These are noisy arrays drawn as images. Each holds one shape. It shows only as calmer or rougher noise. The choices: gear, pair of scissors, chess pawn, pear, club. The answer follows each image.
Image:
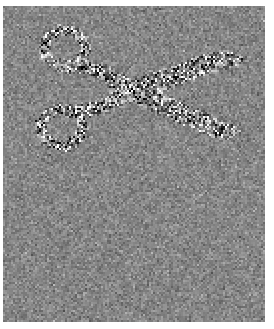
rough pair of scissors
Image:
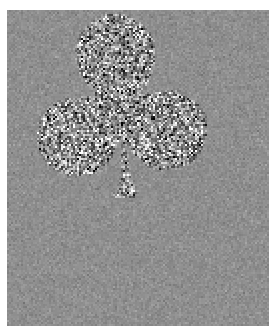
rough club
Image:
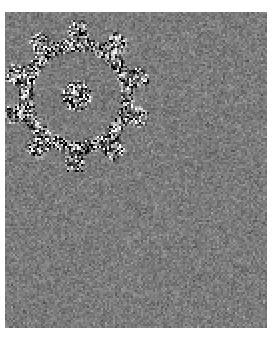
rough gear
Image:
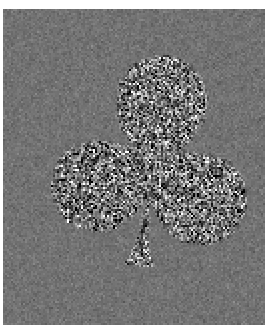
rough club
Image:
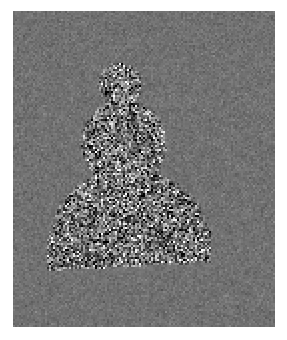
rough chess pawn
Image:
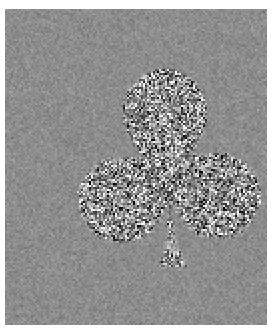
rough club
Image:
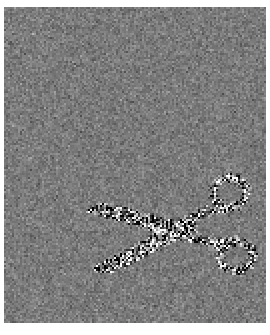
rough pair of scissors
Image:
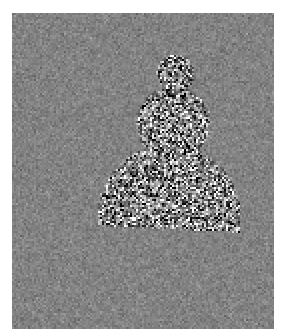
rough chess pawn
